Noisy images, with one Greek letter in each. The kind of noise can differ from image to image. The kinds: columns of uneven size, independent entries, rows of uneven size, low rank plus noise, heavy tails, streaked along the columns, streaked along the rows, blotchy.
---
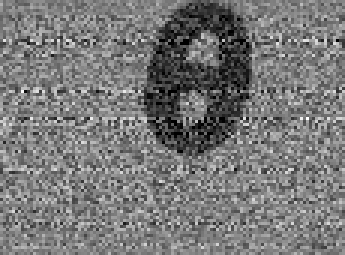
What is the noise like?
rows of uneven size
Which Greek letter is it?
theta
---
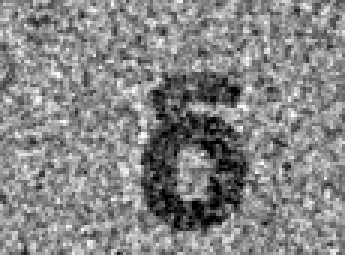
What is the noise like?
blotchy
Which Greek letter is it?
delta
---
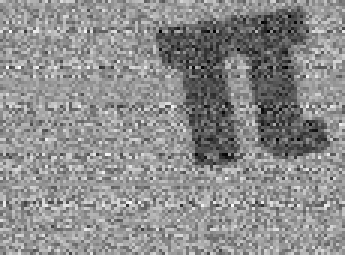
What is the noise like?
rows of uneven size
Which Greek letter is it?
pi
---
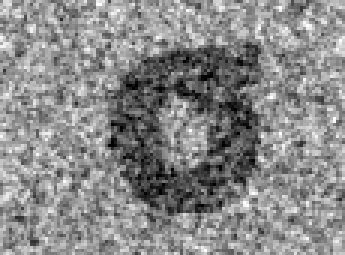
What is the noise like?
blotchy
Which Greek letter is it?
sigma
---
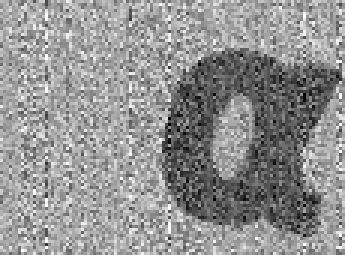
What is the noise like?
columns of uneven size
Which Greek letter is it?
alpha
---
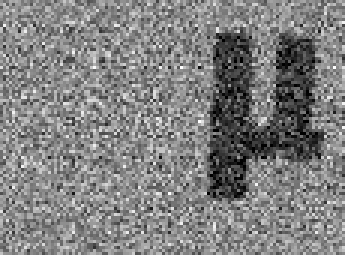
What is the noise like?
low rank plus noise
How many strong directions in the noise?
five to eight
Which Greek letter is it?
mu
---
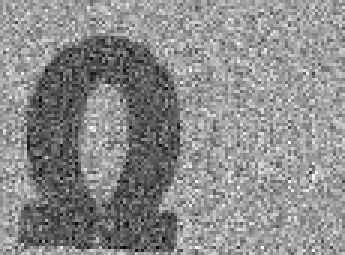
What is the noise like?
low rank plus noise
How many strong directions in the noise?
five to eight
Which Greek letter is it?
omega
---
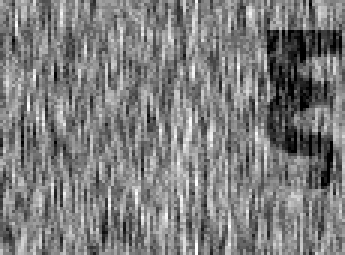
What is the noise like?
streaked along the columns
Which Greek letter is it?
xi
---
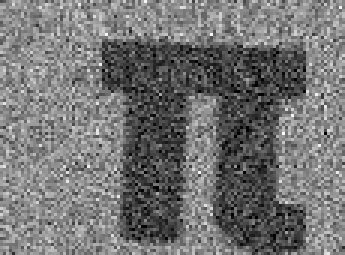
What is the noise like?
low rank plus noise
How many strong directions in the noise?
five to eight
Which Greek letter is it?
pi
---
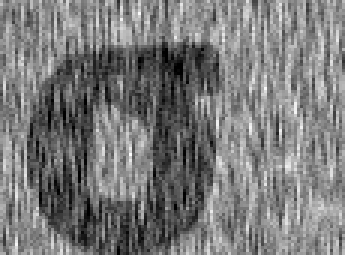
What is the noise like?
streaked along the columns
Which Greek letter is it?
sigma
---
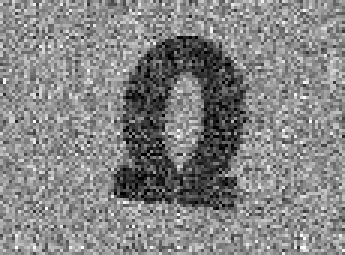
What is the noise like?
low rank plus noise
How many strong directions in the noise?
five to eight
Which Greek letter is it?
omega
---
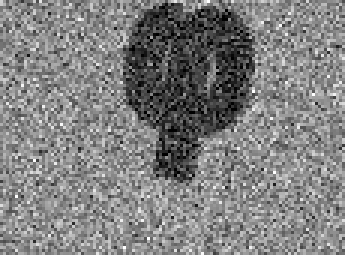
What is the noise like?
independent entries
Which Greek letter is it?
phi
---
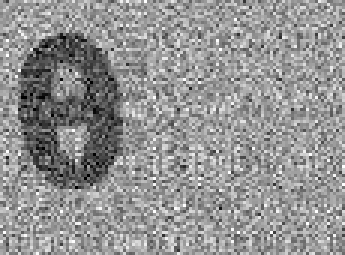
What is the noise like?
low rank plus noise
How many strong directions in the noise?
two
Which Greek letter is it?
theta
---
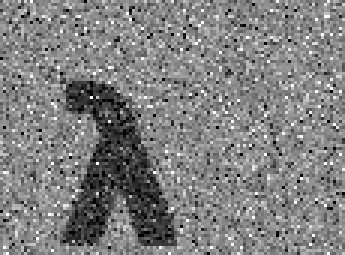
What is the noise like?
heavy tails
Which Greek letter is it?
lambda
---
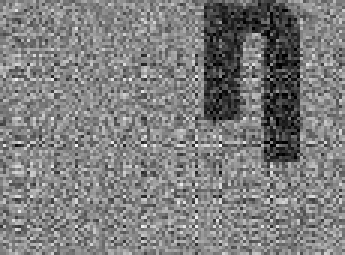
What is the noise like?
low rank plus noise
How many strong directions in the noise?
one
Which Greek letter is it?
eta
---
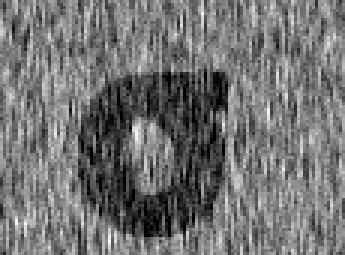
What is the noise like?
streaked along the columns
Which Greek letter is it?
sigma
